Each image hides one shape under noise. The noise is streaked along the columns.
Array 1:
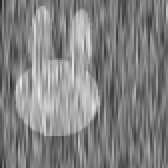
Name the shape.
rabbit's head
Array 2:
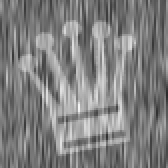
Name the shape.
chess queen
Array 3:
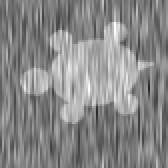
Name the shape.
turtle
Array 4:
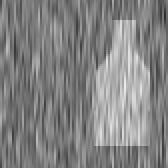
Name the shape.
bottle
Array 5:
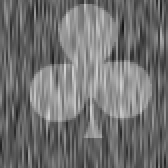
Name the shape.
club
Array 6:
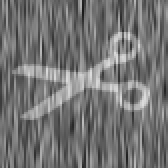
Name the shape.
pair of scissors
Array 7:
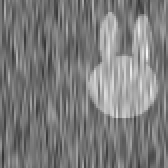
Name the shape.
rabbit's head
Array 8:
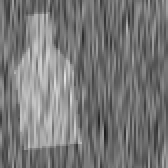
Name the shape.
bottle
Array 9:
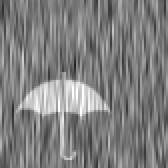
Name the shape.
umbrella
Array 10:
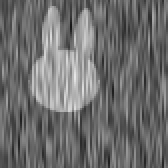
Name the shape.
rabbit's head
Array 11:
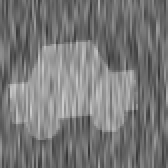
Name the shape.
car
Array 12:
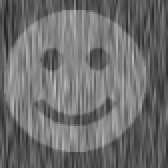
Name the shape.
smiling face
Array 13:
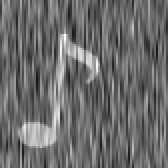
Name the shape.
musical note
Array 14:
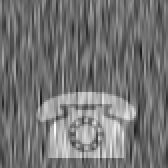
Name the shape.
telephone
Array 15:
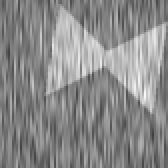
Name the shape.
bow tie
